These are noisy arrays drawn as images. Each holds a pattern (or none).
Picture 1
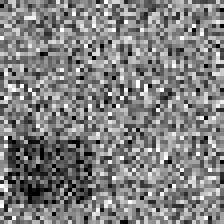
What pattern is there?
one block
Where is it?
bottom left
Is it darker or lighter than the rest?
darker
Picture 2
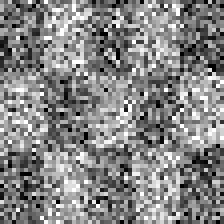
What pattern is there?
a checkerboard
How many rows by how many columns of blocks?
3 by 5
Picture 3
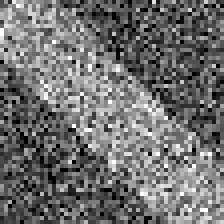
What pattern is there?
a diagonal band
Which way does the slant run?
top left to bottom right
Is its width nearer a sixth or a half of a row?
a half
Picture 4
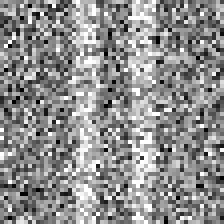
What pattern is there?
bands of columns
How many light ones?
2
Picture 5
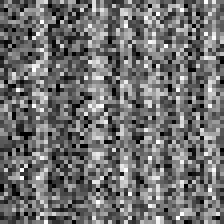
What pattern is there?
bands of columns
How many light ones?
6
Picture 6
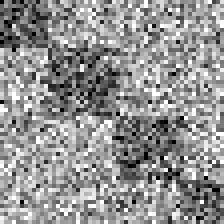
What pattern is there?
blocks along the diagonal
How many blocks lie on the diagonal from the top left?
4
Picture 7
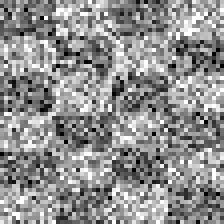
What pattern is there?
a checkerboard
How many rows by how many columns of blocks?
6 by 4
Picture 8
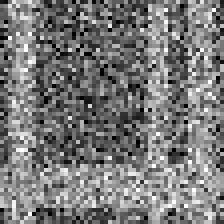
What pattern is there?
bands of rows crossing bands of columns
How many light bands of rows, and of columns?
1 and 3
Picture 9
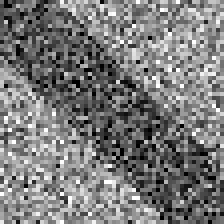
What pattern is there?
a diagonal band
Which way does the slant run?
top left to bottom right
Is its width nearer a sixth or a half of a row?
a half
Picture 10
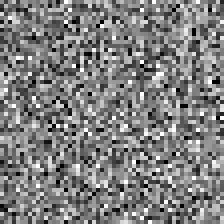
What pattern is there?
only noise
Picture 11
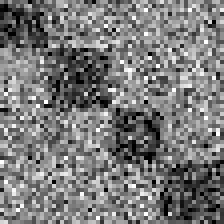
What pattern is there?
blocks along the diagonal
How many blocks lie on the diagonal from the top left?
4
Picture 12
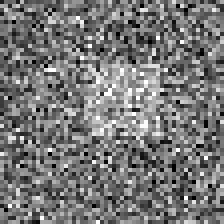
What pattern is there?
one block
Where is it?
centre
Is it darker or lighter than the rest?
lighter
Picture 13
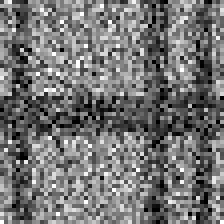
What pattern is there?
bands of rows crossing bands of columns
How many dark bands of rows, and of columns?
1 and 3
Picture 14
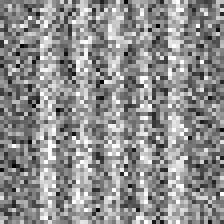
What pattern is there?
bands of columns
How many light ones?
5
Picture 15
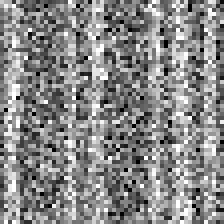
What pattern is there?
bands of columns
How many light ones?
6
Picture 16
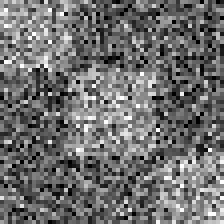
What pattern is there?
blocks along the diagonal
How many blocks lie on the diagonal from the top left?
3
